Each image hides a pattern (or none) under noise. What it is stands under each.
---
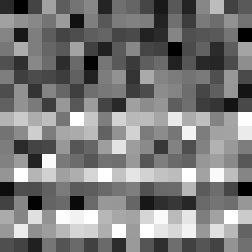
bands of rows
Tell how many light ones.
3
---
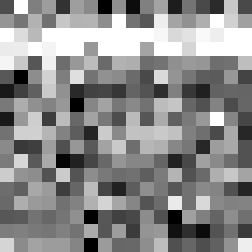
one band of rows
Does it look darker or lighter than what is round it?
lighter
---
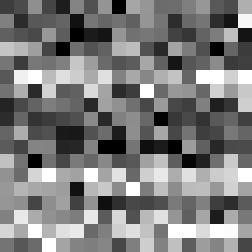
bands of rows
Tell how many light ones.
3
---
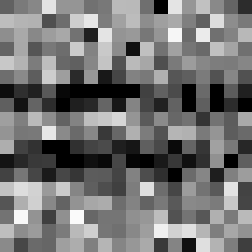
bands of rows
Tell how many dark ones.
2
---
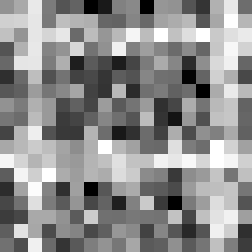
bands of rows crossing bands of columns
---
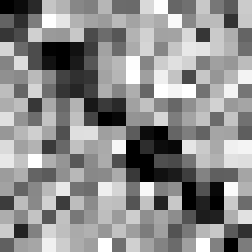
blocks along the diagonal
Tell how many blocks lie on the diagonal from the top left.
6
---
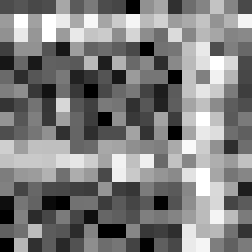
bands of rows crossing bands of columns
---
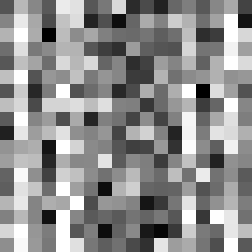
bands of columns
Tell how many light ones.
4
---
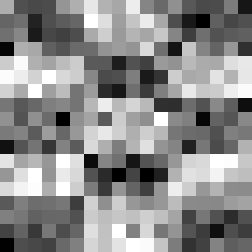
a checkerboard
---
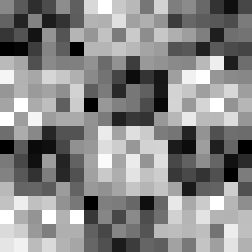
a checkerboard
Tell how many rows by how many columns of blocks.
4 by 3
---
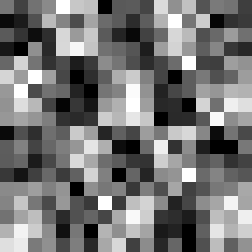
a checkerboard
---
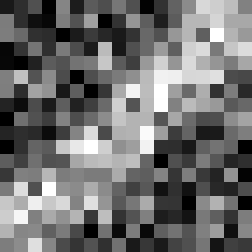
a diagonal band
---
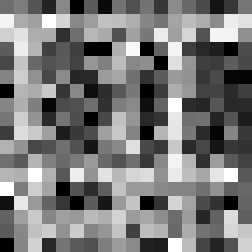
bands of rows crossing bands of columns
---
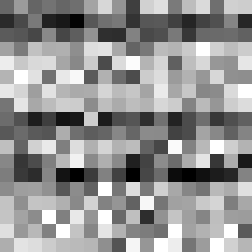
bands of rows
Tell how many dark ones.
3
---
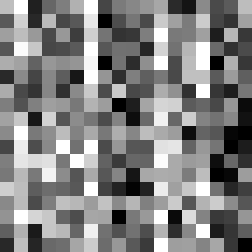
bands of columns
